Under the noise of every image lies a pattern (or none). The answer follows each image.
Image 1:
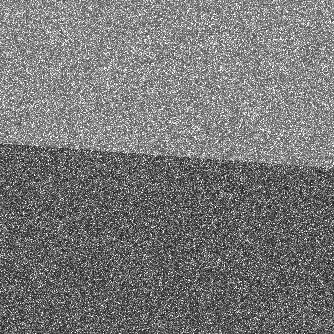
a sharp edge
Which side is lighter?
top
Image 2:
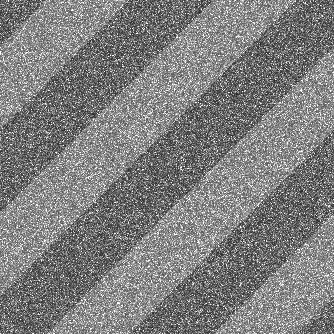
diagonal stripes
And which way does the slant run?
bottom left to top right
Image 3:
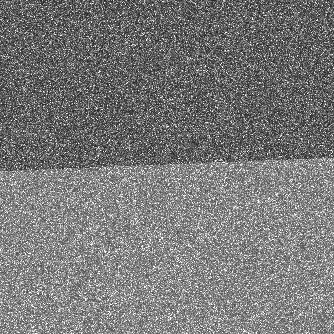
a sharp edge
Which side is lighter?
bottom
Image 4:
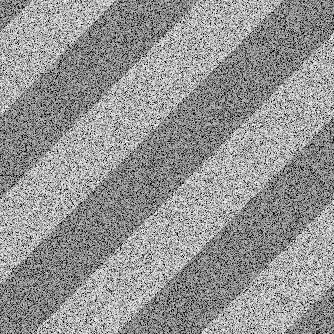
diagonal stripes
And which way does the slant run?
bottom left to top right
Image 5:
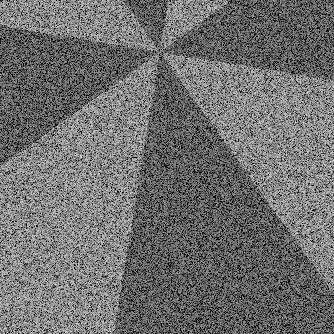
spokes from one point
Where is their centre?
top middle
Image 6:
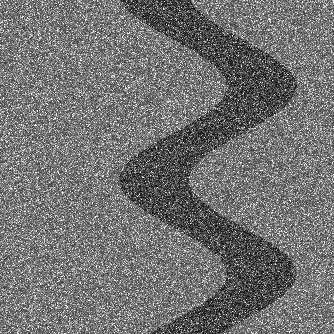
a wavy band
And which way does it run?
top to bottom
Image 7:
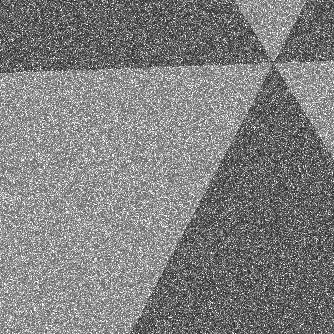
spokes from one point
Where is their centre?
top right
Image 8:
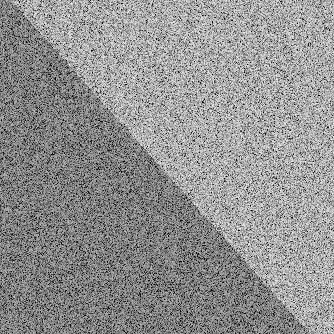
a sharp edge
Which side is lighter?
top right
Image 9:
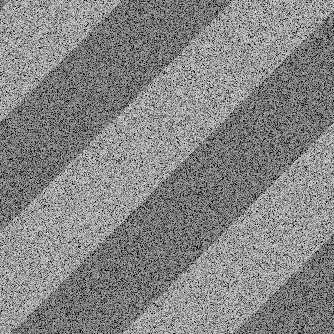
diagonal stripes
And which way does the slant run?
bottom left to top right
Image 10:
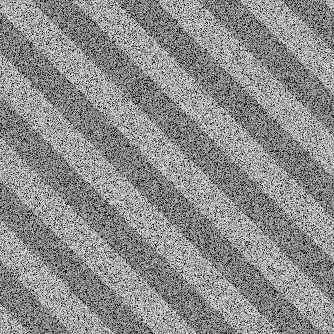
diagonal stripes
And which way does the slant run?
top left to bottom right
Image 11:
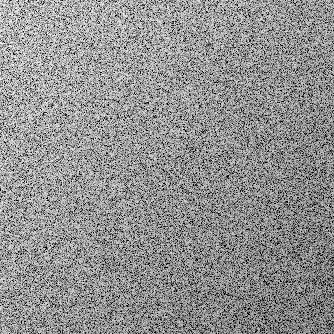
a smooth slope
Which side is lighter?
top left
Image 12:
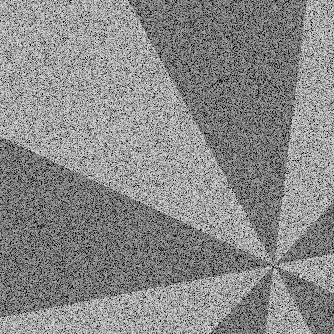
spokes from one point
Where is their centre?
bottom right
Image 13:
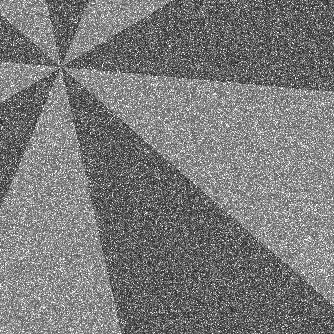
spokes from one point
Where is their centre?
top left
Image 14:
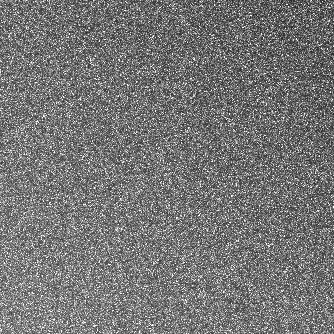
a smooth slope
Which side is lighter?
bottom left
